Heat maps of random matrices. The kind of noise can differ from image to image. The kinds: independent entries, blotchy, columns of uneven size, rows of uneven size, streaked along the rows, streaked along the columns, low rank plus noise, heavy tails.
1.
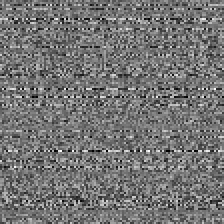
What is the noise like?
rows of uneven size
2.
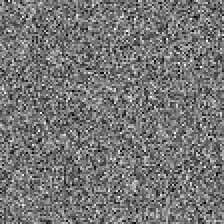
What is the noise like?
independent entries
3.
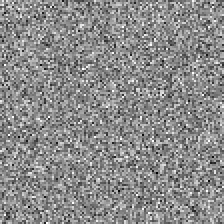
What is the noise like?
independent entries
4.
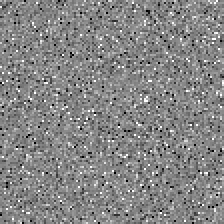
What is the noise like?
heavy tails
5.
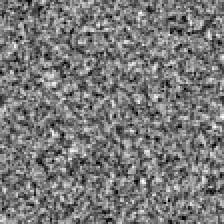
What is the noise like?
blotchy
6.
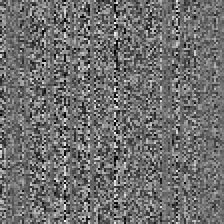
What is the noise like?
columns of uneven size
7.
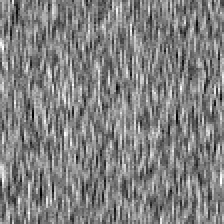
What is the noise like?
streaked along the columns
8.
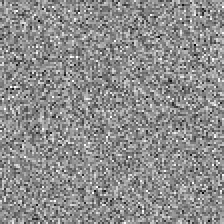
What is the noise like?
independent entries
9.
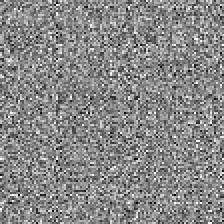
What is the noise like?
low rank plus noise
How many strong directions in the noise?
five to eight
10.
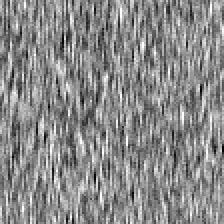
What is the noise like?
streaked along the columns
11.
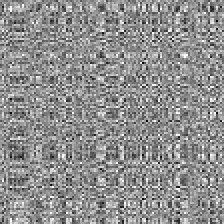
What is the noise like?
low rank plus noise
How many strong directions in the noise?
one
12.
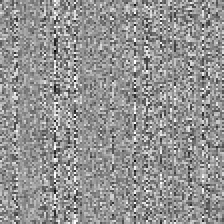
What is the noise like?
columns of uneven size
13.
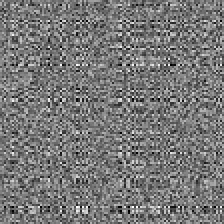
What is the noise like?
low rank plus noise
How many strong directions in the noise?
one
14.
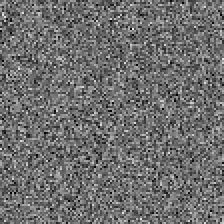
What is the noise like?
independent entries
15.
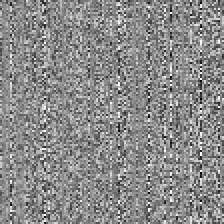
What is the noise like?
columns of uneven size
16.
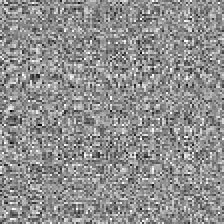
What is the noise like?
low rank plus noise
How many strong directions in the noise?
three or four
